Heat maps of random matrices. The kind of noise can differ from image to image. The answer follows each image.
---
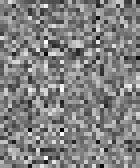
low rank plus noise
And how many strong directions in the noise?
three or four
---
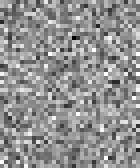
independent entries
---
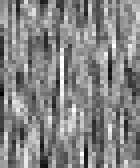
streaked along the columns
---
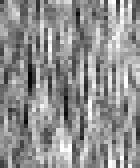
streaked along the columns
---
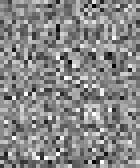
low rank plus noise
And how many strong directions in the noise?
three or four
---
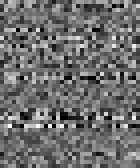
rows of uneven size
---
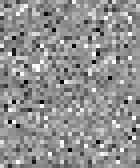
heavy tails
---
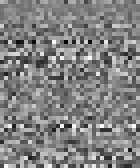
rows of uneven size
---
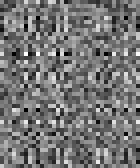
low rank plus noise
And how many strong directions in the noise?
one
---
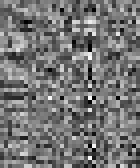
low rank plus noise
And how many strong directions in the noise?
two
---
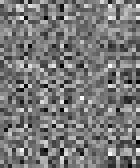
low rank plus noise
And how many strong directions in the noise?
one
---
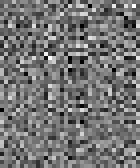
low rank plus noise
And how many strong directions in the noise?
one
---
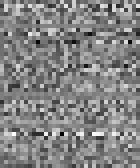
rows of uneven size
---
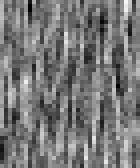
streaked along the columns
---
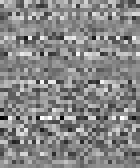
rows of uneven size
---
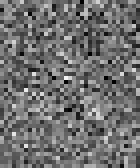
low rank plus noise
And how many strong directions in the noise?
five to eight
